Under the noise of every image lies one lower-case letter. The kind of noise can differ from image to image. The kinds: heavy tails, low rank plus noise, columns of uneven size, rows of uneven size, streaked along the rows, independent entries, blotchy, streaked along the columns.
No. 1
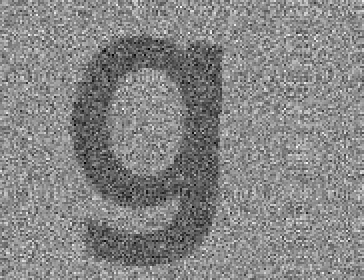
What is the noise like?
low rank plus noise
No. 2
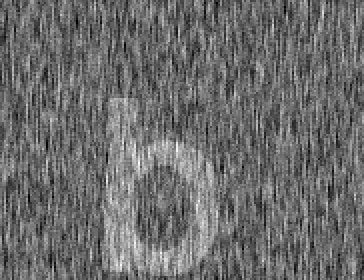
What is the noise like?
streaked along the columns
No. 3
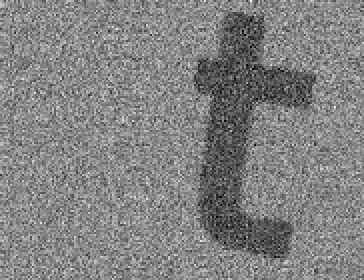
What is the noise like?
low rank plus noise
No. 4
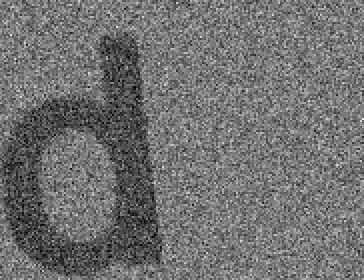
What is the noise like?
independent entries
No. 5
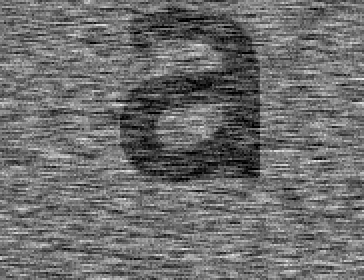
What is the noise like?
streaked along the rows
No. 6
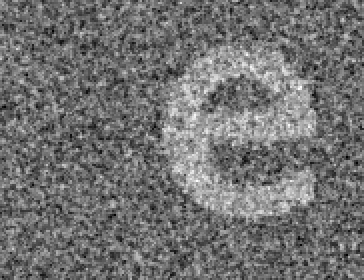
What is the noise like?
blotchy
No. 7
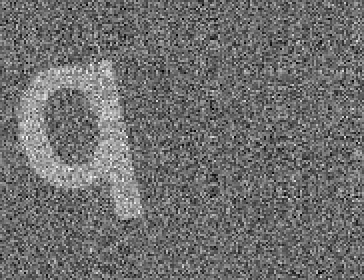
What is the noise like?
low rank plus noise
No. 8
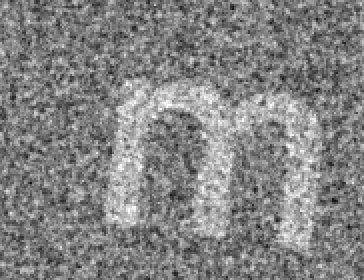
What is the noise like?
blotchy
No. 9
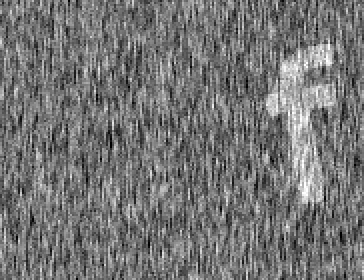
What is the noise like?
streaked along the columns
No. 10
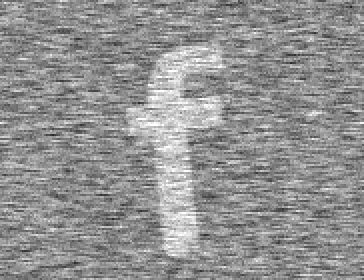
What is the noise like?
streaked along the rows
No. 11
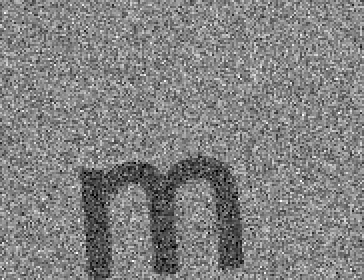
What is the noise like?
independent entries
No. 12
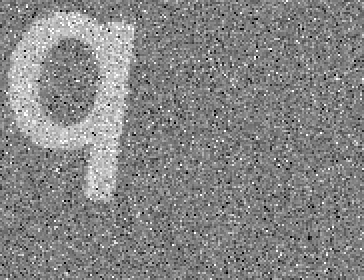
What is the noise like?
heavy tails
